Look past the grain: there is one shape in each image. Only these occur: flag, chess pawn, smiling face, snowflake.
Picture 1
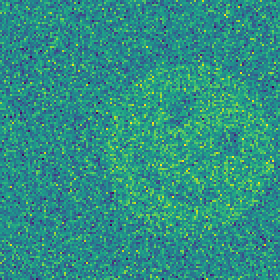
smiling face
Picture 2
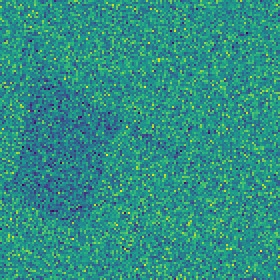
flag
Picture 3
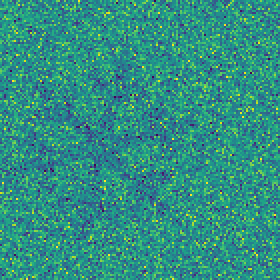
snowflake
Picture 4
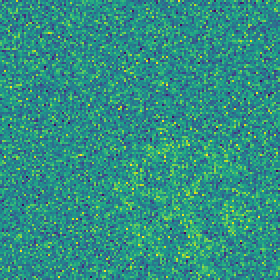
snowflake
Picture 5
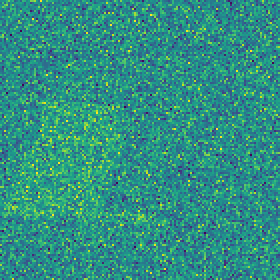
flag
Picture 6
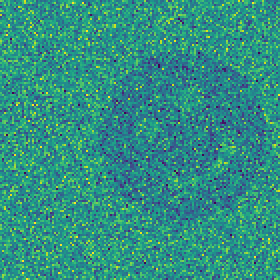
smiling face
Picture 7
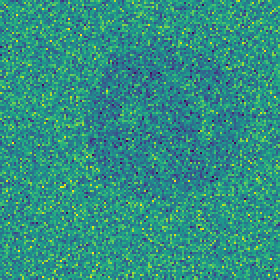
smiling face
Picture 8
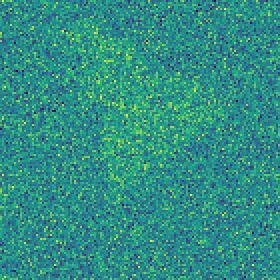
chess pawn
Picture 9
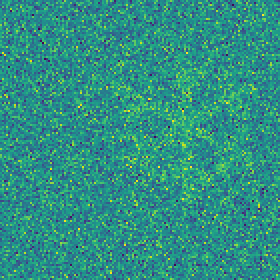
snowflake
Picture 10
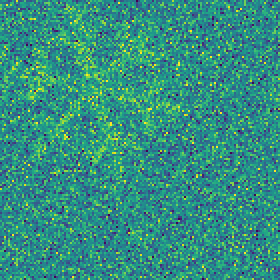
snowflake
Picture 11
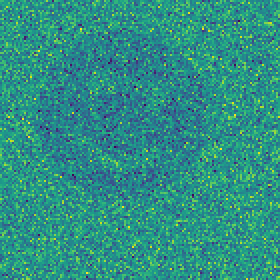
smiling face
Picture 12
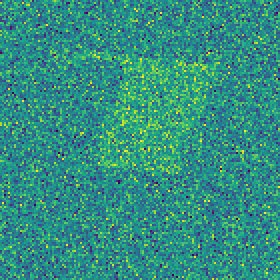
flag
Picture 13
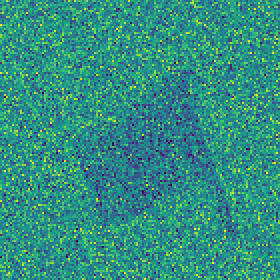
flag
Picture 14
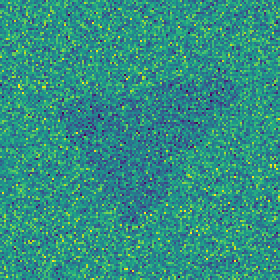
chess pawn
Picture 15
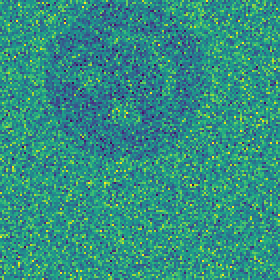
smiling face
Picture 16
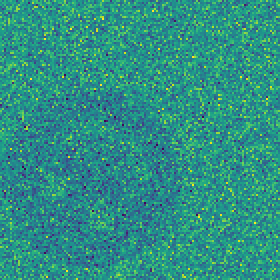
smiling face
